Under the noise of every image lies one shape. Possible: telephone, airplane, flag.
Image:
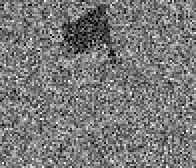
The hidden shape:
flag
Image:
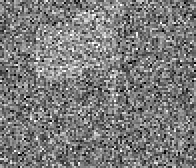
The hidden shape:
flag
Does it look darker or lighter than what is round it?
lighter
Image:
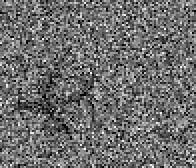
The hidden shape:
airplane
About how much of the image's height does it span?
half
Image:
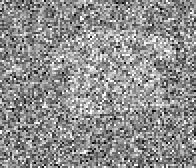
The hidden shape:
telephone
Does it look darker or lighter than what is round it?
lighter
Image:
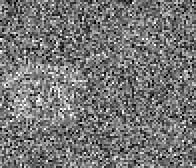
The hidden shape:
telephone
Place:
middle left
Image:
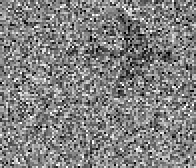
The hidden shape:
airplane
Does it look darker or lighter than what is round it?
darker
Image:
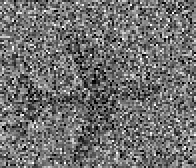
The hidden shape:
airplane
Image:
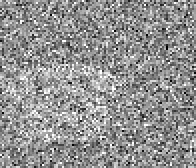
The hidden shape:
telephone
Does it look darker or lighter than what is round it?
lighter
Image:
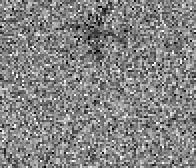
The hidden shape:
airplane
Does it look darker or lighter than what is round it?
darker
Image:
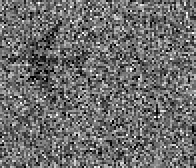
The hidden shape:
airplane
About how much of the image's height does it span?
half
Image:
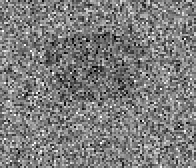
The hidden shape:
telephone
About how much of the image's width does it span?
half
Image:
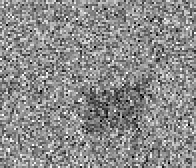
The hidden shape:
flag
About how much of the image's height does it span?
half
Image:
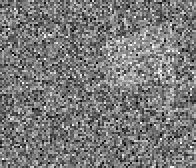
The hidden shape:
flag
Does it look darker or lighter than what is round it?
lighter
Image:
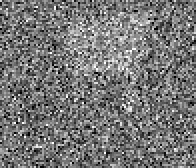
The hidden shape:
flag
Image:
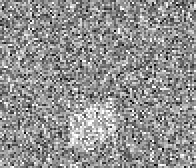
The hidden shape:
flag
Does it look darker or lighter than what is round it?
lighter
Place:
bottom middle
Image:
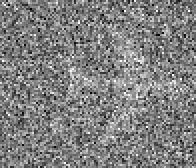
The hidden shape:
airplane
